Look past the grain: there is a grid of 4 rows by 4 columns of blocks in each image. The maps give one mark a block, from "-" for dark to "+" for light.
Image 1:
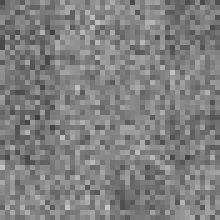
- + + -
- + + +
- + + -
+ + - +
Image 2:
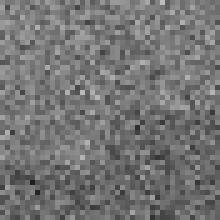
+ + + +
+ + + +
+ + - -
- - - -
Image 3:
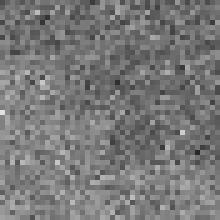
- - - -
+ - - -
+ + - -
+ + + +
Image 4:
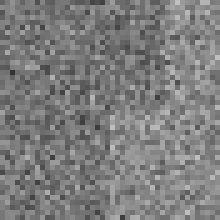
- - - +
- - - +
- - + +
- - + +
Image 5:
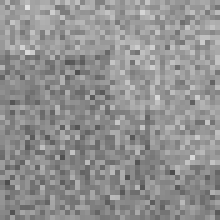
+ + + +
- - + +
- - - +
- - - -
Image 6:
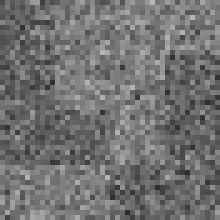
- + + +
- + + -
- - + -
+ + - -
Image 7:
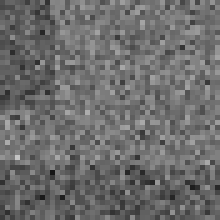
- + + +
- + + +
+ + + +
- - - -
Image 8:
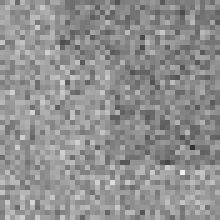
+ - - -
+ + - -
+ + - -
+ + + +
